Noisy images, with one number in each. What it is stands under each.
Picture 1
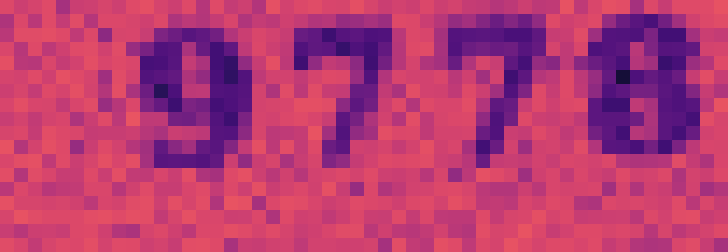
9778
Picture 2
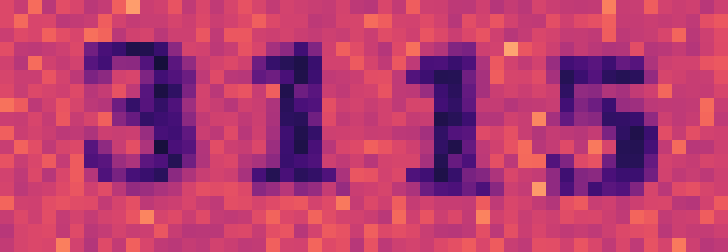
3115
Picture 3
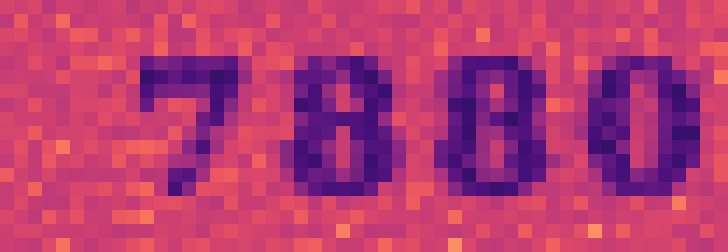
7880
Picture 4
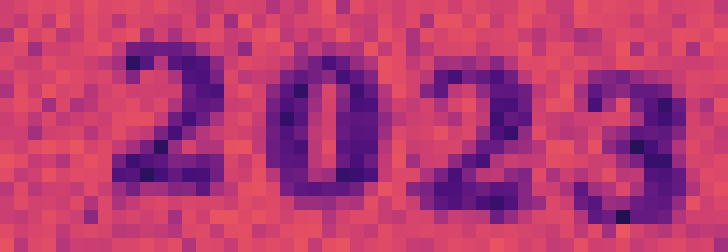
2023
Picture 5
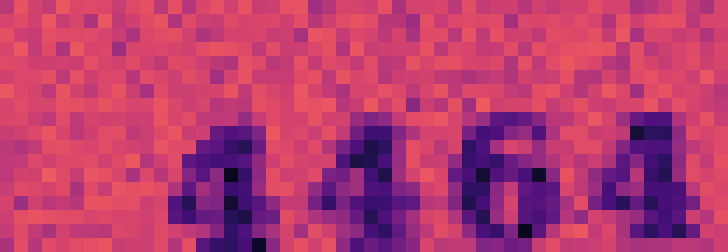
4464
